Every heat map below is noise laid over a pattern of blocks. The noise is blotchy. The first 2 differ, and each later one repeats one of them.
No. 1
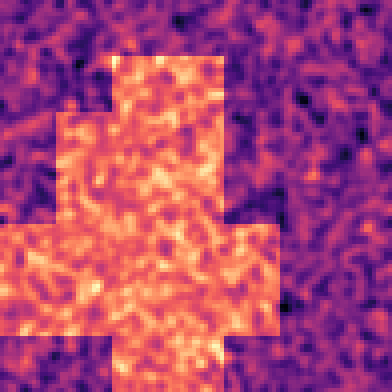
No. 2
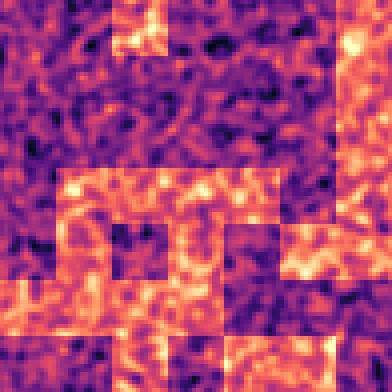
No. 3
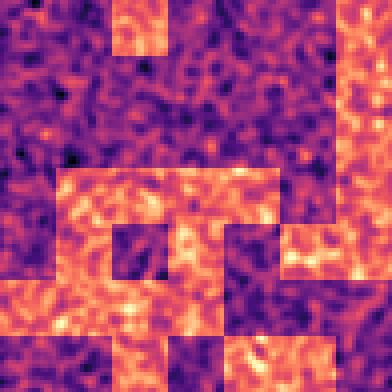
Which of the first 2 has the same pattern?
2
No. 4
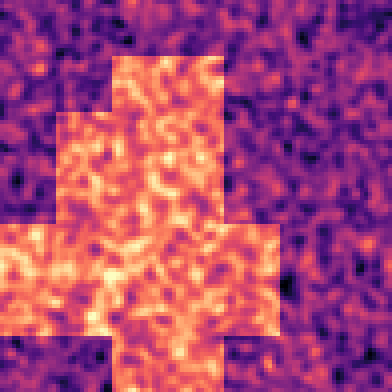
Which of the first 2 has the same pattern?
1
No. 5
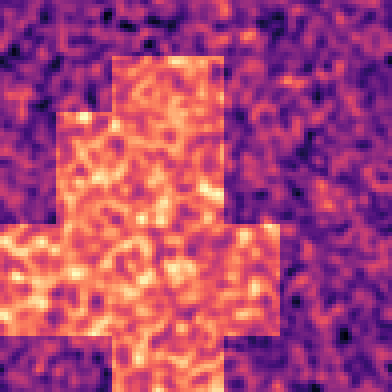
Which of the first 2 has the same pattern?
1
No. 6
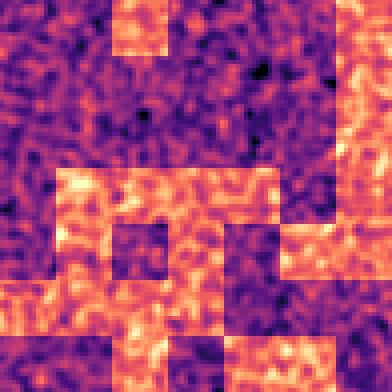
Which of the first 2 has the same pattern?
2
